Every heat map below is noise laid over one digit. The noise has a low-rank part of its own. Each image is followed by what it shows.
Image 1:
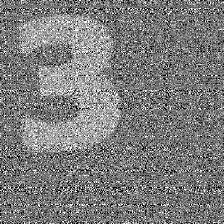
3
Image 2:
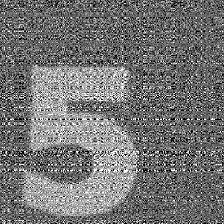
5
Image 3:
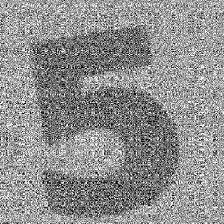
5
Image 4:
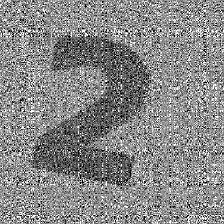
2
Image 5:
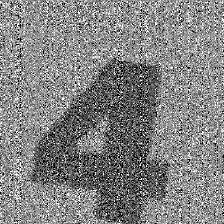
4
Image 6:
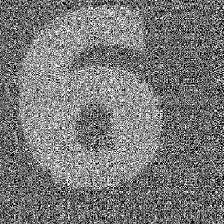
6
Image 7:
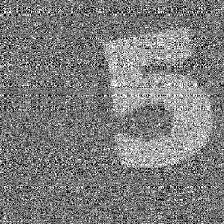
5
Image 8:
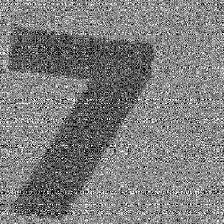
7
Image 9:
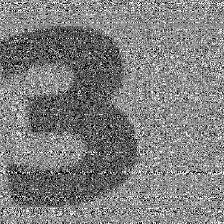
3
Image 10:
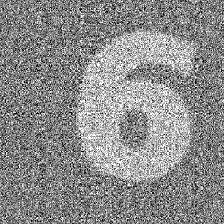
6
